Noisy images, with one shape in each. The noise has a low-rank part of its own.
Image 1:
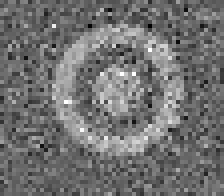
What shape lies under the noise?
bullseye
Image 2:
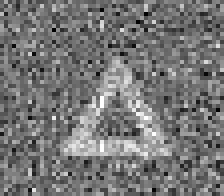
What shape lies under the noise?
triangle frame
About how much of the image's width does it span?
half
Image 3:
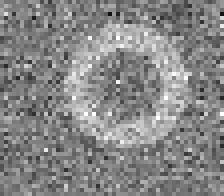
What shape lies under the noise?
ring
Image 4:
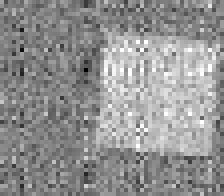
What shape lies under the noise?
square
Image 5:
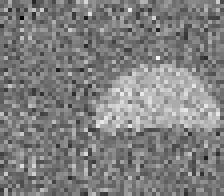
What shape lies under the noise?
half disc
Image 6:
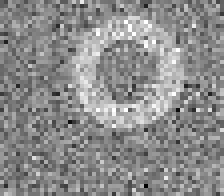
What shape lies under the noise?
ring
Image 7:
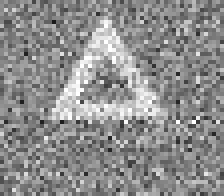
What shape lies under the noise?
triangle frame
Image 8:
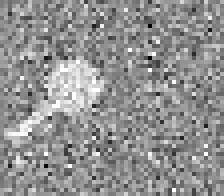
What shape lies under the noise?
lollipop
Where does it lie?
middle left
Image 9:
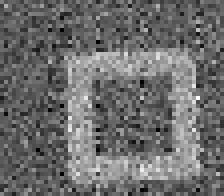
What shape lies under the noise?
square frame
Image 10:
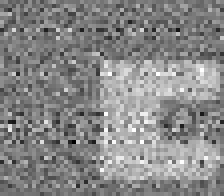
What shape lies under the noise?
square with a notch
